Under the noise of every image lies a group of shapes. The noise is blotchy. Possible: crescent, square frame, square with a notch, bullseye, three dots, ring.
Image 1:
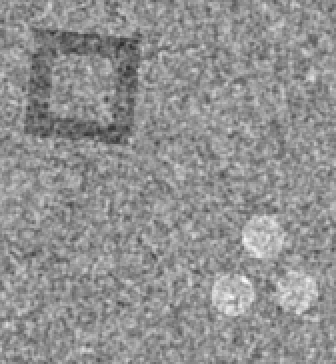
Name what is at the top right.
nothing
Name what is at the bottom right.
three dots
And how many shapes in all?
2
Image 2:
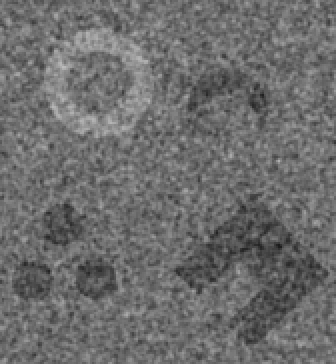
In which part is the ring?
top left
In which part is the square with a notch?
bottom right
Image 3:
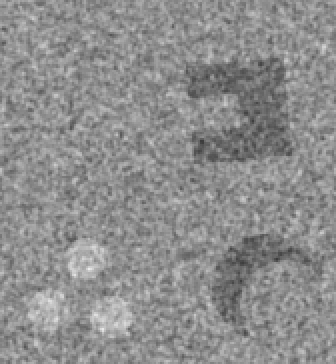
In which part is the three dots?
bottom left
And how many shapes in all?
3
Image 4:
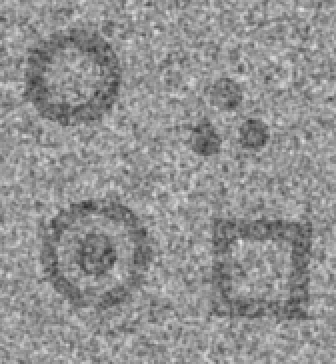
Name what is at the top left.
ring
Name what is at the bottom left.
bullseye
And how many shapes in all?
4
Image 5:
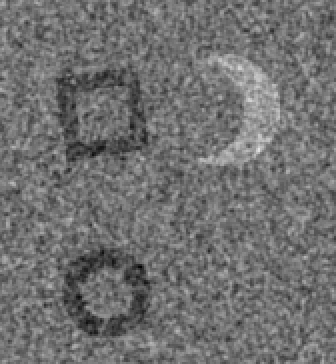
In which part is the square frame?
top left
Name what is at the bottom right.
nothing
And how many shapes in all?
3
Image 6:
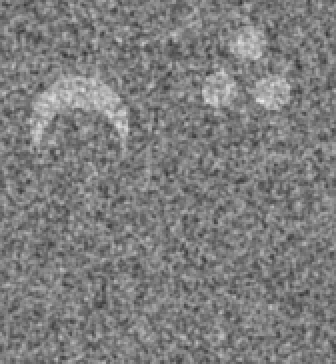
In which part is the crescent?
top left
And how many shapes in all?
2
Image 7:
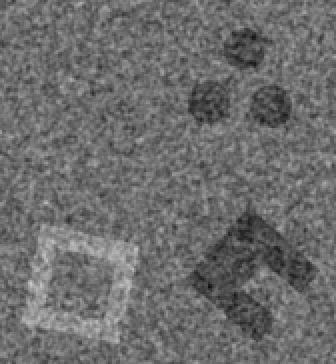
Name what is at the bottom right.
square with a notch
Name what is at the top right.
three dots
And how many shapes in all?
3
